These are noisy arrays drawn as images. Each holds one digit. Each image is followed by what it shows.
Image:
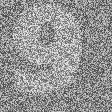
9
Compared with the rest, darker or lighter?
lighter
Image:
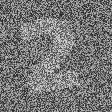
2
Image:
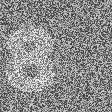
8
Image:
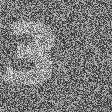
3
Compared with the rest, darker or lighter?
lighter
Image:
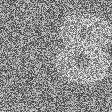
8
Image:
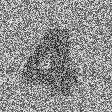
4
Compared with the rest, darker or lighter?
darker
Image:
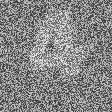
4
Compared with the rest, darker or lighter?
lighter
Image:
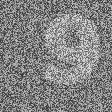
9
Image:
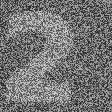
2
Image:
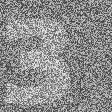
3
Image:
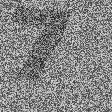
7
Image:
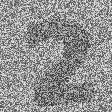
2
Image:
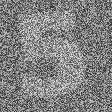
5
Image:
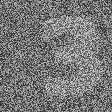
3
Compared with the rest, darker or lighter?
lighter
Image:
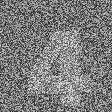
4
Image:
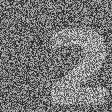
2
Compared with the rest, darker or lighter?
lighter
